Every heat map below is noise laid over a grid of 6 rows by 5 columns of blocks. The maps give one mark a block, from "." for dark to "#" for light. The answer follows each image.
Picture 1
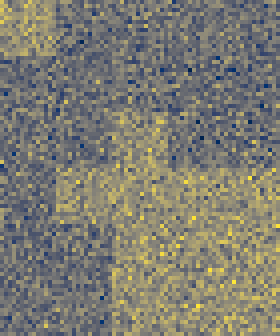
#....
.....
..#..
.####
..###
..###
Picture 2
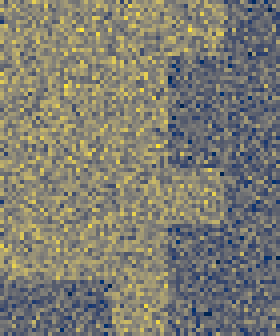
####.
###..
###..
####.
###..
..#..
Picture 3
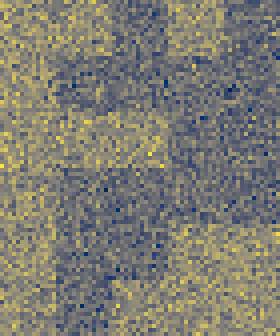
##.#.
#....
###..
#....
#..##
#.###
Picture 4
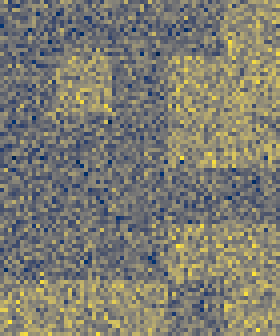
....#
.#.##
...##
.....
...##
###.#
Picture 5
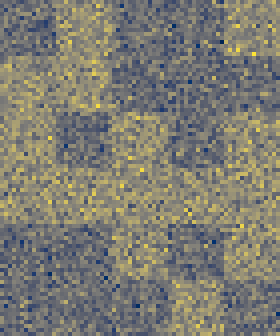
.#..#
##...
#.#.#
#####
..#.#
...#.
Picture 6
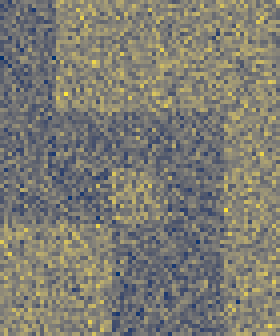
.####
.####
....#
..#.#
##..#
##..#
